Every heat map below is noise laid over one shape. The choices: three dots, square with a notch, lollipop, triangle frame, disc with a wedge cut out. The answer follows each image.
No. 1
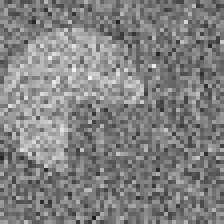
disc with a wedge cut out
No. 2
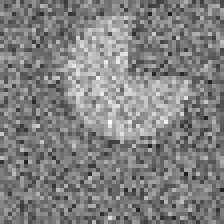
disc with a wedge cut out
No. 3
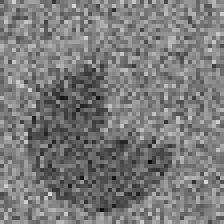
disc with a wedge cut out
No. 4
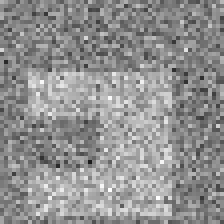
square with a notch
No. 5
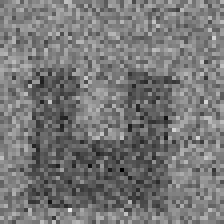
square with a notch
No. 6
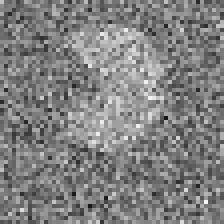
disc with a wedge cut out
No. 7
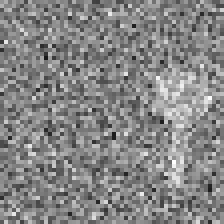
lollipop
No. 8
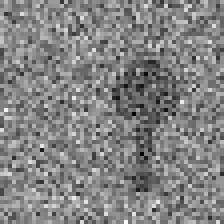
lollipop
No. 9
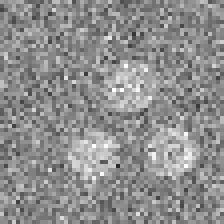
three dots
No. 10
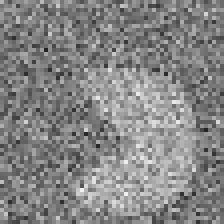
disc with a wedge cut out
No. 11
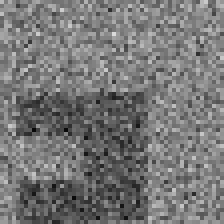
square with a notch
